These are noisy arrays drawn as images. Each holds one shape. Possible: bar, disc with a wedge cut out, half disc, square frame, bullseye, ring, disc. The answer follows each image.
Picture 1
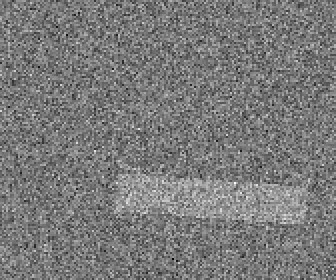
bar
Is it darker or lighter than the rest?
lighter
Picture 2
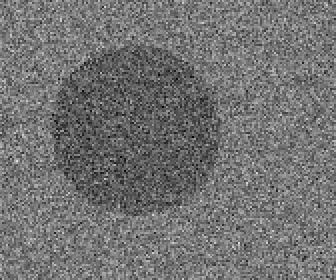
disc
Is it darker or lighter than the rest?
darker
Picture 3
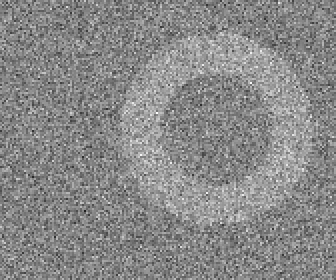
ring
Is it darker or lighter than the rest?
lighter
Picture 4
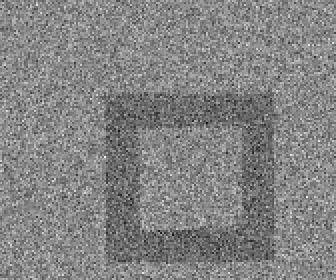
square frame
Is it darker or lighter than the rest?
darker
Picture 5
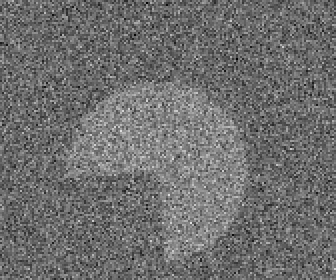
disc with a wedge cut out
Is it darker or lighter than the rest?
lighter
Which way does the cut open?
down and left
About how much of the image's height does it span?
two thirds
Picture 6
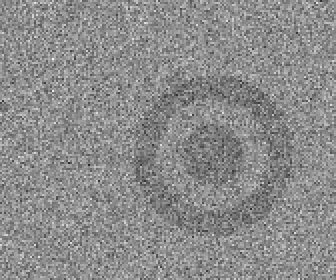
bullseye
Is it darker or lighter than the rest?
darker
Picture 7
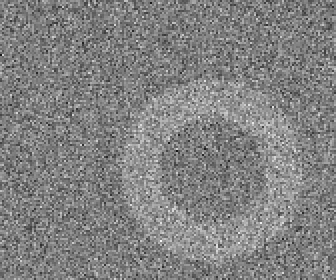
ring
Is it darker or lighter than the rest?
lighter
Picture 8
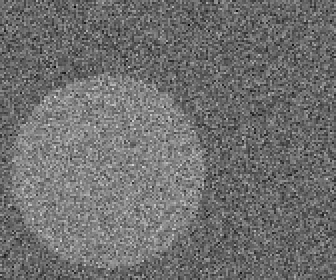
disc
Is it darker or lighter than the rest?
lighter
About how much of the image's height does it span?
two thirds
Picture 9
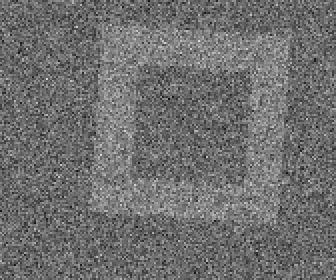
square frame
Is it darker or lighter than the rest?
lighter
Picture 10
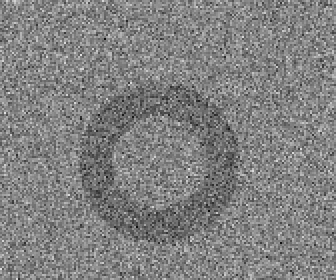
ring
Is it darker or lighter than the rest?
darker
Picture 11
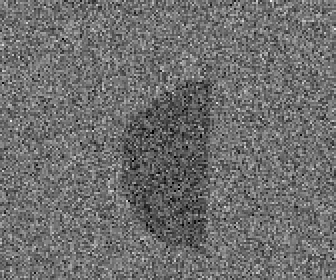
half disc
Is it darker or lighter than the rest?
darker
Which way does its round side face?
left
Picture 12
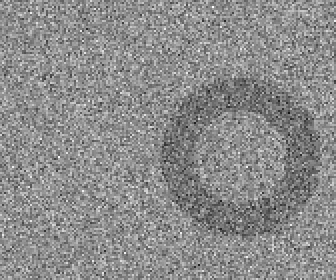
ring
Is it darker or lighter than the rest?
darker
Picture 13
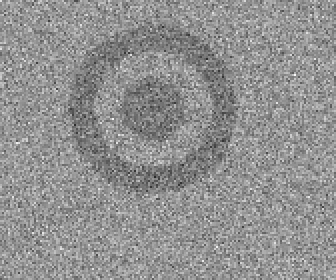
bullseye
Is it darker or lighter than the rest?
darker
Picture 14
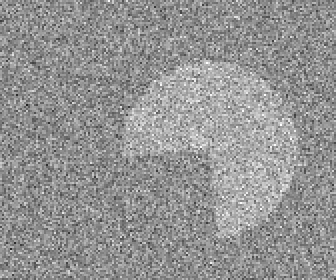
disc with a wedge cut out
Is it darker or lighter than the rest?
lighter
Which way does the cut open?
down and left
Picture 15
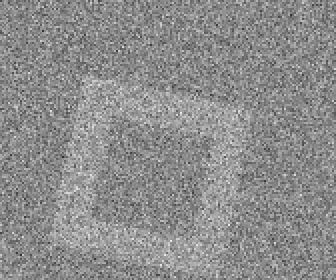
square frame
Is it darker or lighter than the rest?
lighter
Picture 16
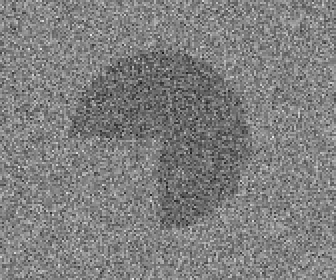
disc with a wedge cut out
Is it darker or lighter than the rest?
darker
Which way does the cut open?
down and left
